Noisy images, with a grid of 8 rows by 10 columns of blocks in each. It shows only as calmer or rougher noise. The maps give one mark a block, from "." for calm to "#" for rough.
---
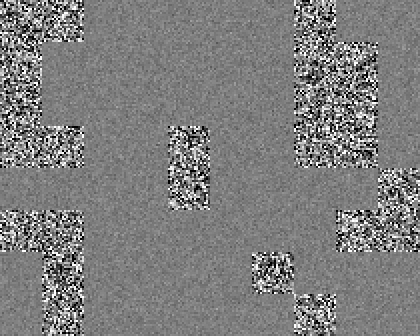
# # . . . . . # . .
# . . . . . . # # .
# . . . . . . # # .
# # . . # . . # # .
. . . . # . . . . #
# # . . . . . . # #
. # . . . . # . . .
. # . . . . . # . .
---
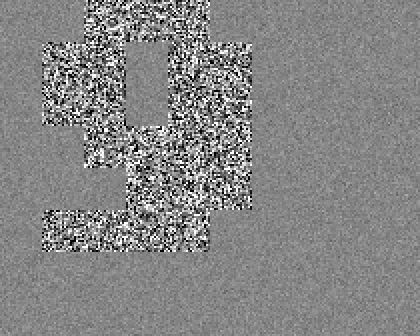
. . # # # . . . . .
. # # . # # . . . .
. # # . # # . . . .
. . # # # # . . . .
. . . # # # . . . .
. # # # # . . . . .
. . . . . . . . . .
. . . . . . . . . .
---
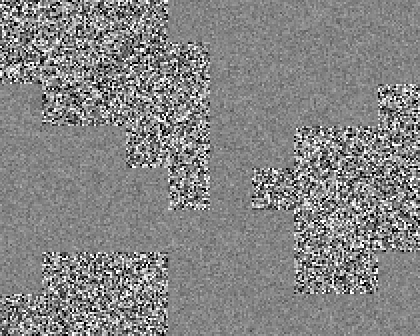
# # # # . . . . . .
# # # # # . . . . .
. # # # # . . . . #
. . . # # . . # # #
. . . . # . # # # #
. . . . . . . # # #
. # # # . . . # # .
# # # # . . . . . .
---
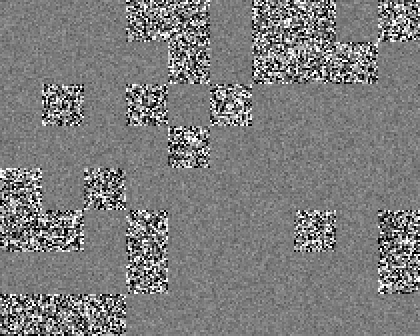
. . . # # . # # . #
. . . . # . # # # .
. # . # . # . . . .
. . . . # . . . . .
# . # . . . . . . .
# # . # . . . # . #
. . . # . . . . . #
# # # . . . . . . .
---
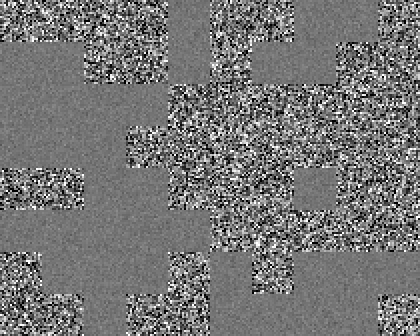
# # # # . # # . . #
. . # # . # . . # #
. . . . # # # # # #
. . . # # # # # # #
# # . . # # # . # #
. . . . . # # # # #
# . . . # . # . . .
# # . # # . . . . #
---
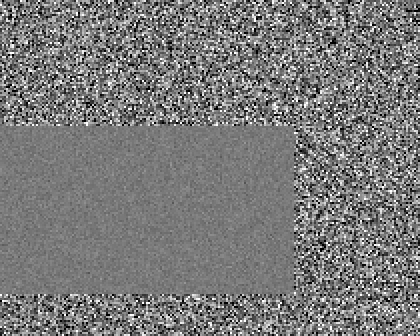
# # # # # # # # # #
# # # # # # # # # #
# # # # # # # # # #
. . . . . . . # # #
. . . . . . . # # #
. . . . . . . # # #
. . . . . . . # # #
# # # # # # # # # #
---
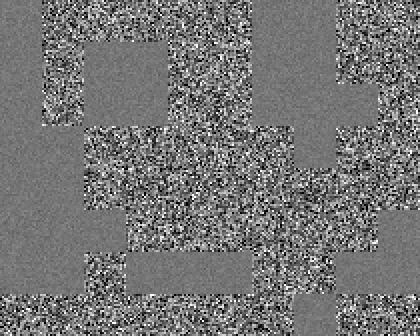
. # # # # # . . # #
. # . . # # . . # #
. # . . # # . . . #
. . # # # # # . # #
. . # # # # # # # #
. . . # # # # # # .
. . # . . . # # . .
# # # # # # # . # #
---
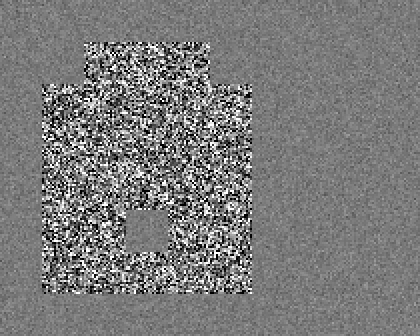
. . . . . . . . . .
. . # # # . . . . .
. # # # # # . . . .
. # # # # # . . . .
. # # # # # . . . .
. # # . # # . . . .
. # # # # # . . . .
. . . . . . . . . .
